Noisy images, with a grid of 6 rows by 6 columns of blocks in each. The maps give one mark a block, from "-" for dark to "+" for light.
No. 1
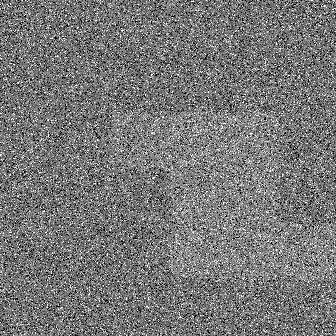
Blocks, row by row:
------
------
--+++-
---++-
---+++
------
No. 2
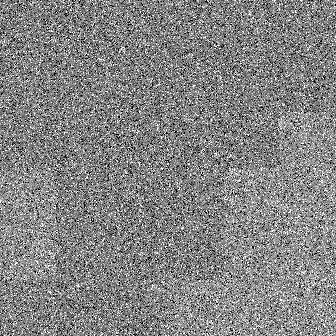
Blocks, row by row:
------
------
-----+
+---++
+---++
---+++
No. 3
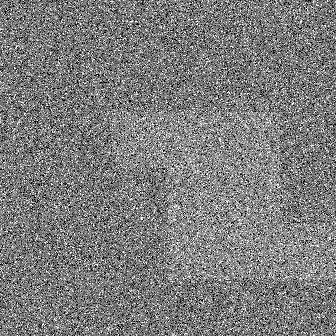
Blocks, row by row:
------
------
--+++-
---++-
---+++
------
